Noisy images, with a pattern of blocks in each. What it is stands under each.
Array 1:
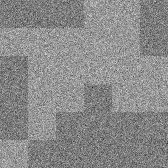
no symmetry
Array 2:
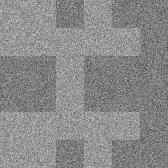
top and bottom mirror each other
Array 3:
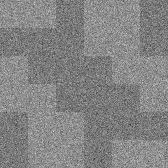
the same after a half turn
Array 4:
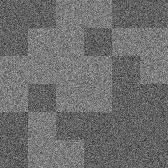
mirrored about the diagonal from the top left
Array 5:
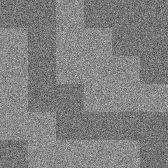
mirrored about the diagonal from the bottom left
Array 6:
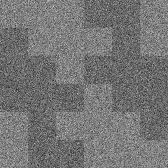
the same after a half turn
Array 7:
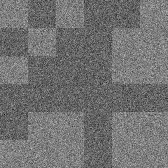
mirrored about the diagonal from the top left
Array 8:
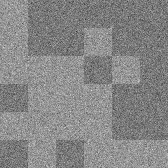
mirrored about the diagonal from the bottom left
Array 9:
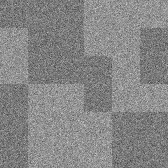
no symmetry
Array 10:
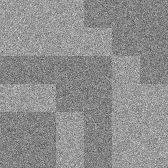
mirrored about the diagonal from the bottom left
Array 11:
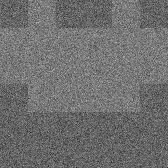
left and right mirror each other
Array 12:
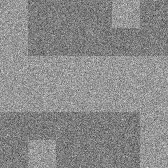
the same after a half turn
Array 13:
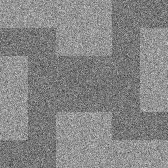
the same after a half turn
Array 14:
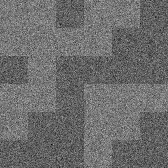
mirrored about the diagonal from the top left
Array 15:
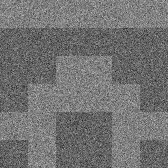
left and right mirror each other
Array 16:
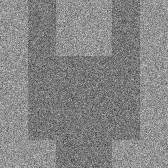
left and right mirror each other
